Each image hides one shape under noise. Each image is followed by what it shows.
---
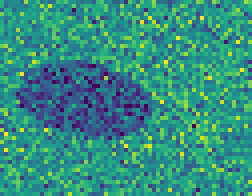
ellipse
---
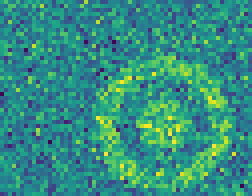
bullseye
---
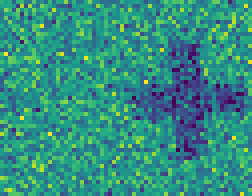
cross
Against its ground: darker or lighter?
darker
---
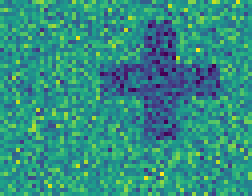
cross
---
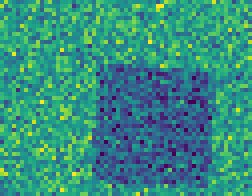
square
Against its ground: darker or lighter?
darker
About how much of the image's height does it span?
two thirds
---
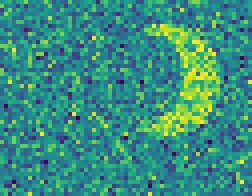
crescent
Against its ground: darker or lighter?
lighter
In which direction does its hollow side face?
left
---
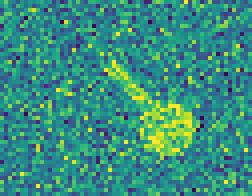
lollipop
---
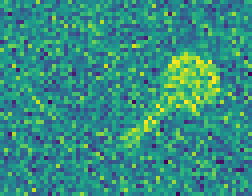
lollipop
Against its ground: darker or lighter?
lighter
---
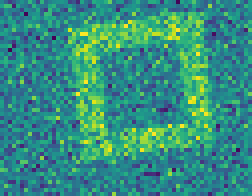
square frame
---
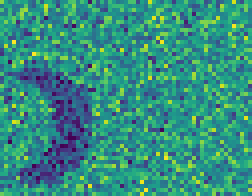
crescent
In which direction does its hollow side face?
left
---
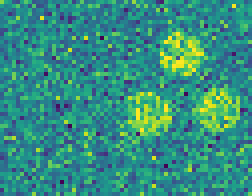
three dots
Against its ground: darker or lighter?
lighter
